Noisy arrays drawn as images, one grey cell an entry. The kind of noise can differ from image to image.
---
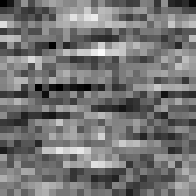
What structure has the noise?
streaked along the rows
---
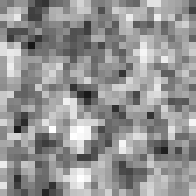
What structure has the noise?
blotchy
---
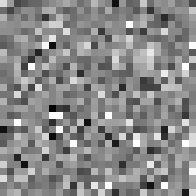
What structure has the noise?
heavy tails
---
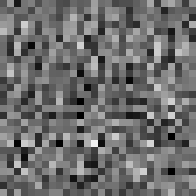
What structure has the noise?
low rank plus noise
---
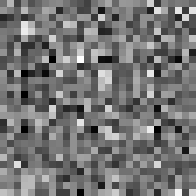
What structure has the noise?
low rank plus noise
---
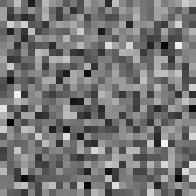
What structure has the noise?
independent entries
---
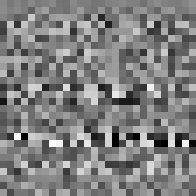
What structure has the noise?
rows of uneven size
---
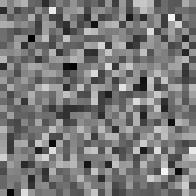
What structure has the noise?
independent entries
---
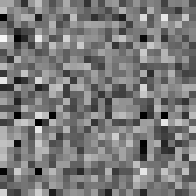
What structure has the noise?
low rank plus noise
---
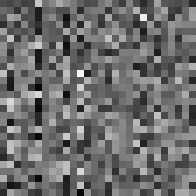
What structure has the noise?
columns of uneven size
